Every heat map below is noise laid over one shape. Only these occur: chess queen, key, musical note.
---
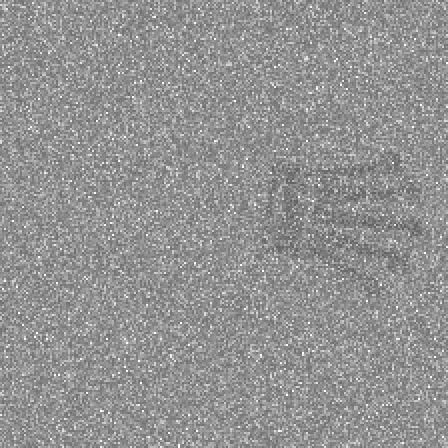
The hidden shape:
chess queen
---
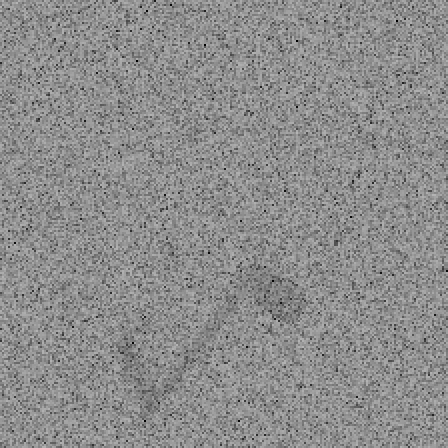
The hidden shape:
musical note
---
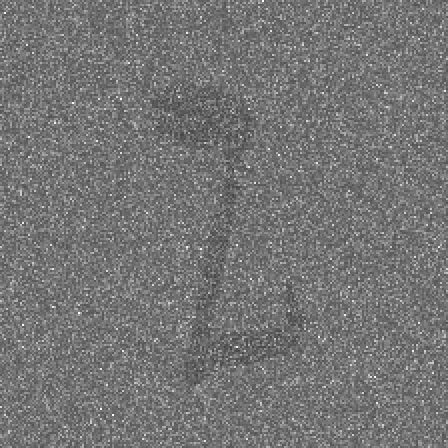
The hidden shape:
musical note
